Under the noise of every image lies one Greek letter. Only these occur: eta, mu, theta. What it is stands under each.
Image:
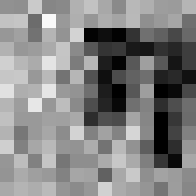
eta
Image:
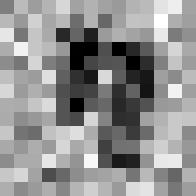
eta
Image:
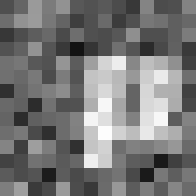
mu
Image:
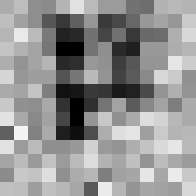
mu
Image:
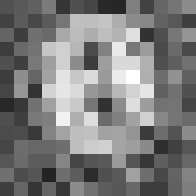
theta
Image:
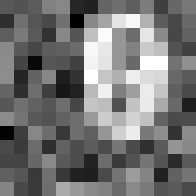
theta
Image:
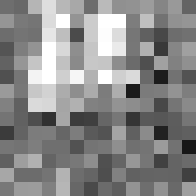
mu
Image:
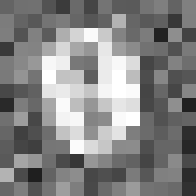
theta
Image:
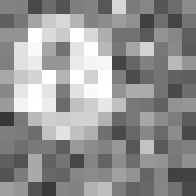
theta
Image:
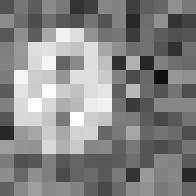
theta
